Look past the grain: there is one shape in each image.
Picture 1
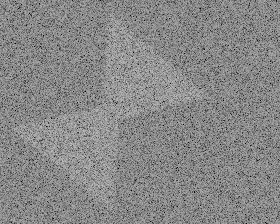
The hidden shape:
bow tie
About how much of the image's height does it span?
nearly all
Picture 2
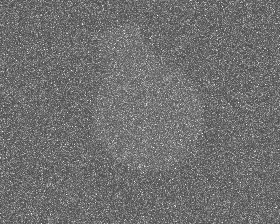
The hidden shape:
light bulb
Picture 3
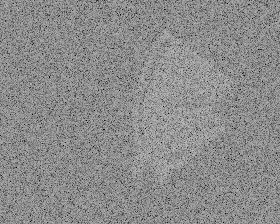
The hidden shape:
chess knight
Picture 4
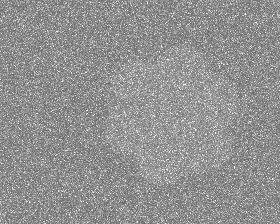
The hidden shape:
flower
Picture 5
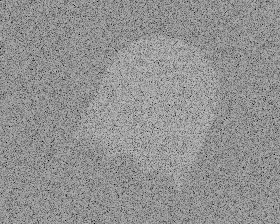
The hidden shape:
ghost
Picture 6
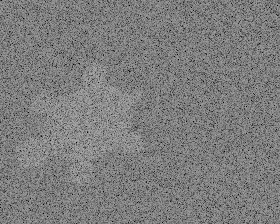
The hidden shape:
turtle
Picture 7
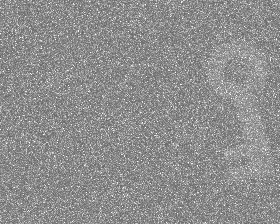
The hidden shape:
key
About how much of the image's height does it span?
two thirds
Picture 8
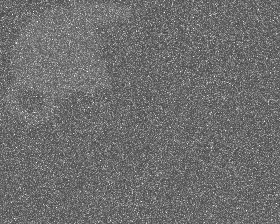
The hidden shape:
teapot
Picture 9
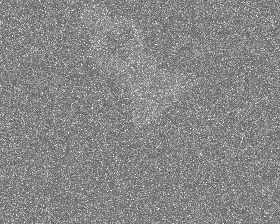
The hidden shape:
chess bishop
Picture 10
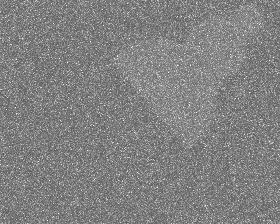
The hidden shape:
chess pawn
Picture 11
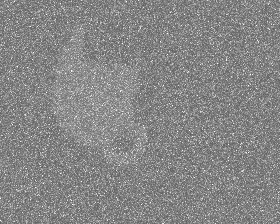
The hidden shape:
teapot
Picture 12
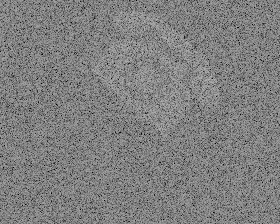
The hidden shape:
telephone
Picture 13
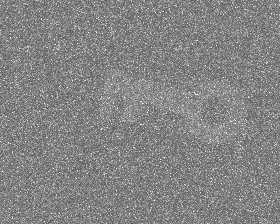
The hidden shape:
key
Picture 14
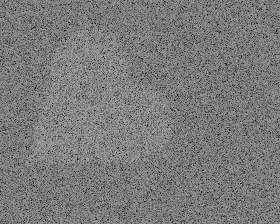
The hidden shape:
heart
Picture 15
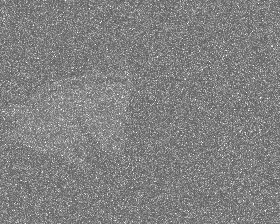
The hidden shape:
chess knight
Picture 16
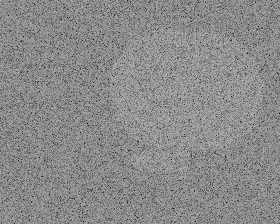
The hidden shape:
apple
